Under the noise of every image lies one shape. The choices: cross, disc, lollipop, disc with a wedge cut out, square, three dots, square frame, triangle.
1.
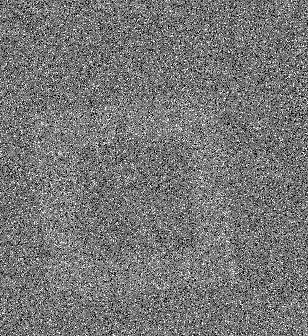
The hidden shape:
square frame
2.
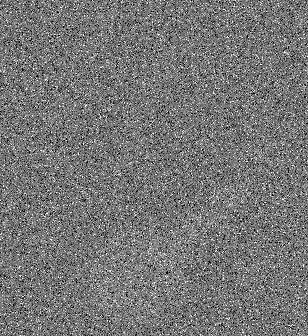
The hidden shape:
lollipop
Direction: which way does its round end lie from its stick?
down and left
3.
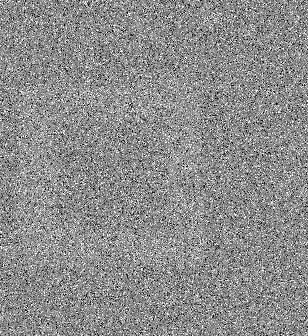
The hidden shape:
square frame
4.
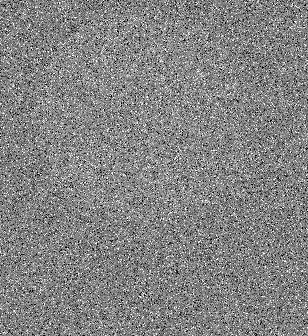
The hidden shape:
disc
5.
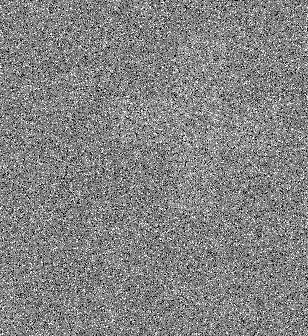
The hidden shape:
cross
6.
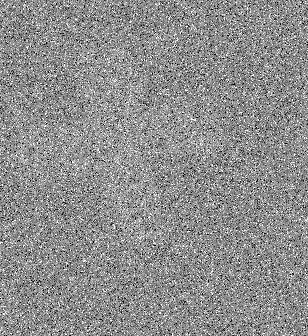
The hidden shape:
cross
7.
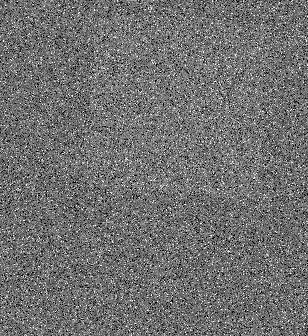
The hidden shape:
square
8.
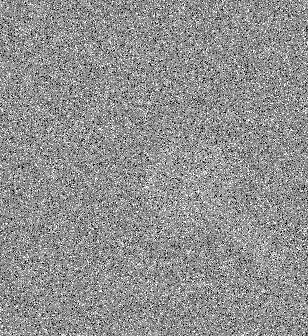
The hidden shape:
lollipop
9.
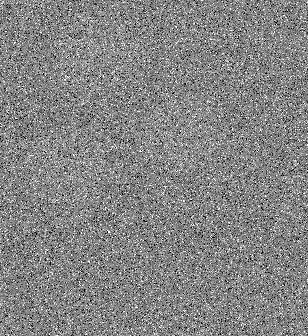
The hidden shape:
three dots
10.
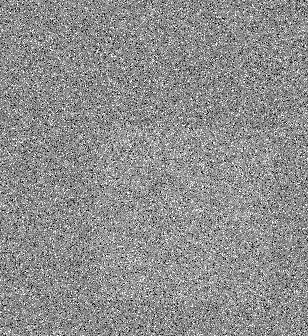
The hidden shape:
square
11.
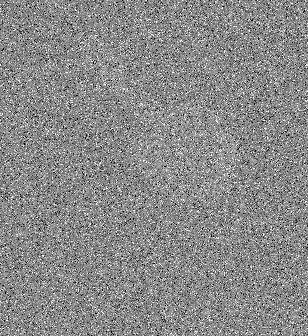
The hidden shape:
lollipop
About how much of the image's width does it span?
half
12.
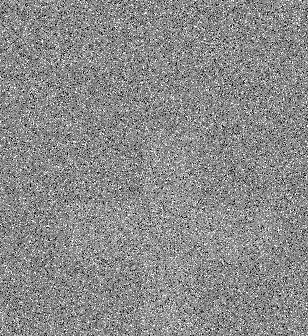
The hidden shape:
cross
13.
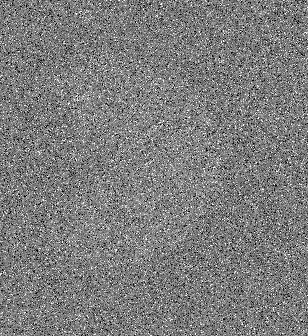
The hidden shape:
disc with a wedge cut out
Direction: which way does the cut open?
left
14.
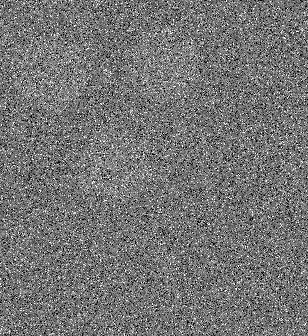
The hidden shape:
three dots
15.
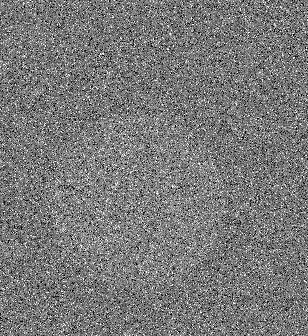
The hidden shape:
disc
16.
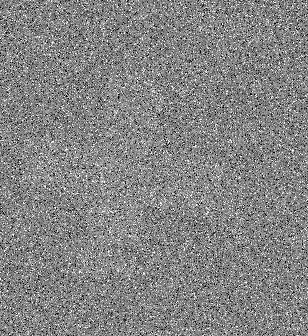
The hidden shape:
cross
